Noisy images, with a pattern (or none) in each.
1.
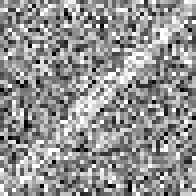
a diagonal band
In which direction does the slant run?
bottom left to top right
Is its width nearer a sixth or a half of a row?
a sixth
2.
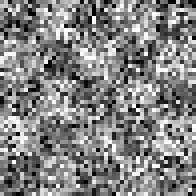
a checkerboard
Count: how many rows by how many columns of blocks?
5 by 5
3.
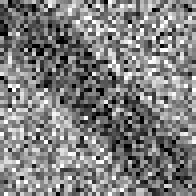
a diagonal band
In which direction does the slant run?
top left to bottom right
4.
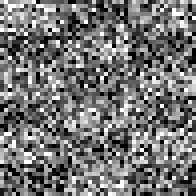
a checkerboard
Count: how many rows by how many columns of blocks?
6 by 3
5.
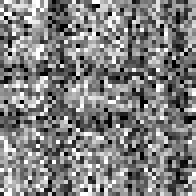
bands of rows crossing bands of columns
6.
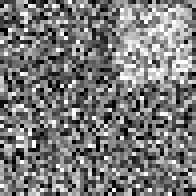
one block
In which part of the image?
top right
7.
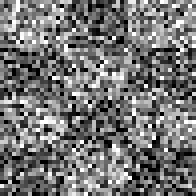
a checkerboard
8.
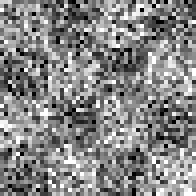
a checkerboard
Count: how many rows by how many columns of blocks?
4 by 4
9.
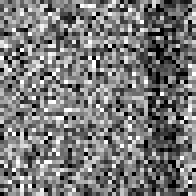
one band of columns
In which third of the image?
right
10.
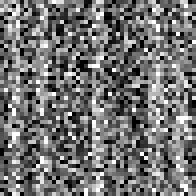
bands of columns
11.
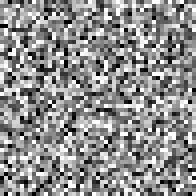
only noise
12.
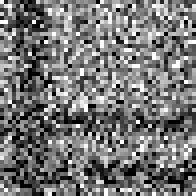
bands of rows crossing bands of columns
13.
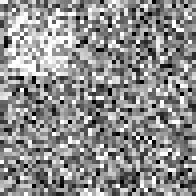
one block
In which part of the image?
top left
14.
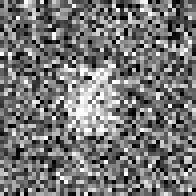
one block
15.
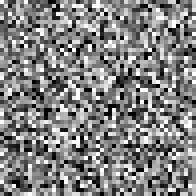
only noise
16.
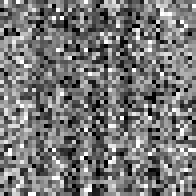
bands of columns
